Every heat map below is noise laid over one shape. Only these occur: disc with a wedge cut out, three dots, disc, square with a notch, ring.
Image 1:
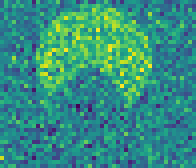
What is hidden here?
light disc with a wedge cut out
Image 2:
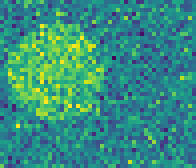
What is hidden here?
light disc
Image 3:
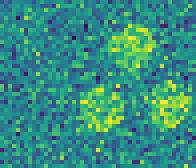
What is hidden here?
light three dots
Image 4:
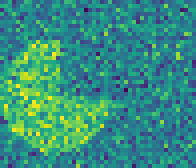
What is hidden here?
light disc with a wedge cut out
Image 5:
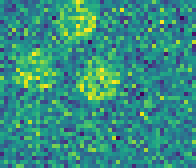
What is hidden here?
light three dots
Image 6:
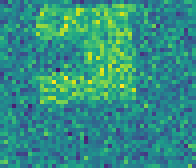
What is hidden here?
light square with a notch
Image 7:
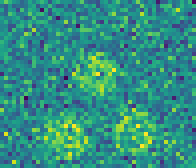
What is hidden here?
light three dots
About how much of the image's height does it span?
two thirds
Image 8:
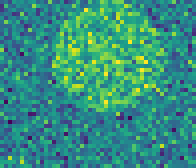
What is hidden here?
light disc
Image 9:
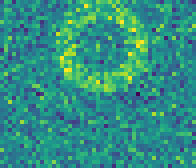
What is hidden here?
light ring
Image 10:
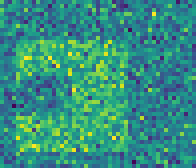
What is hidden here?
light square with a notch
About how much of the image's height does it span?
two thirds
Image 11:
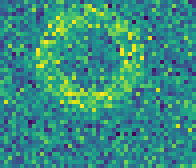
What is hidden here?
light ring
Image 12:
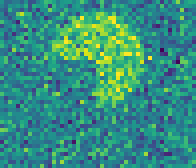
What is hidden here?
light disc with a wedge cut out
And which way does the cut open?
down and left
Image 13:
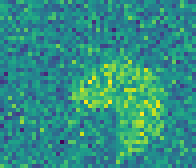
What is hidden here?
light disc with a wedge cut out
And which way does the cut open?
down and left
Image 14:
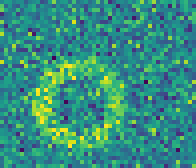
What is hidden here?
light ring
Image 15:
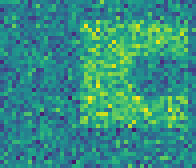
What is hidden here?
light square with a notch
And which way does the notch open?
right
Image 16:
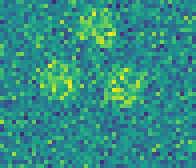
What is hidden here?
light three dots
